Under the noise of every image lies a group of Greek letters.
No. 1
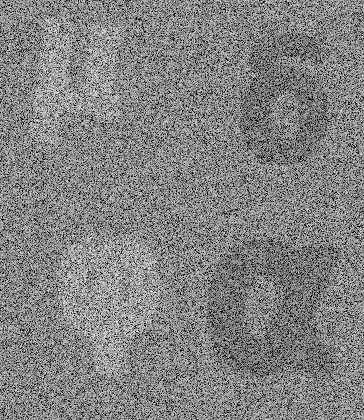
top left: light mu; top right: dark delta; bottom left: light phi; bottom right: dark alpha
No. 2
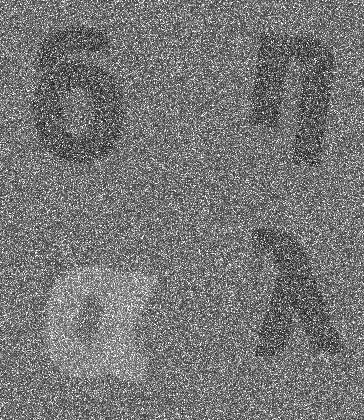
top left: dark delta; top right: dark eta; bottom left: light alpha; bottom right: dark lambda
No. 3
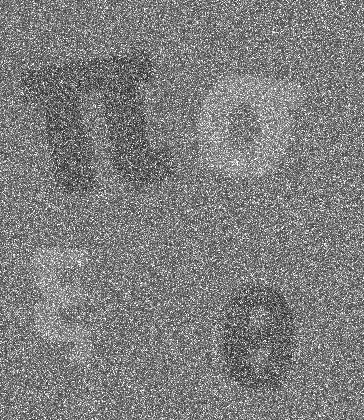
top left: dark pi; top right: light sigma; bottom left: light xi; bottom right: dark theta
